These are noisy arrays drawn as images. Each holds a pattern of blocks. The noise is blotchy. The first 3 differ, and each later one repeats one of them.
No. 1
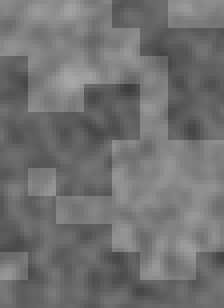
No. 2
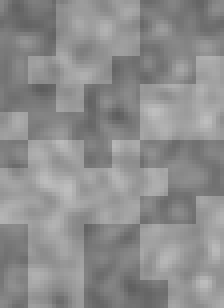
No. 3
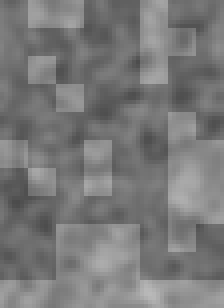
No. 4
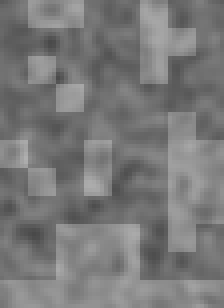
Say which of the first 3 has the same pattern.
3
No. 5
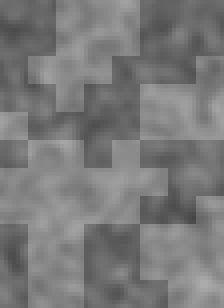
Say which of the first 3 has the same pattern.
2
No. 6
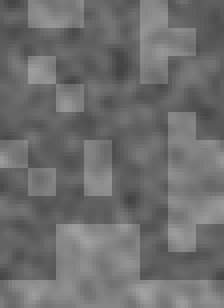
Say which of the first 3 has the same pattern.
3
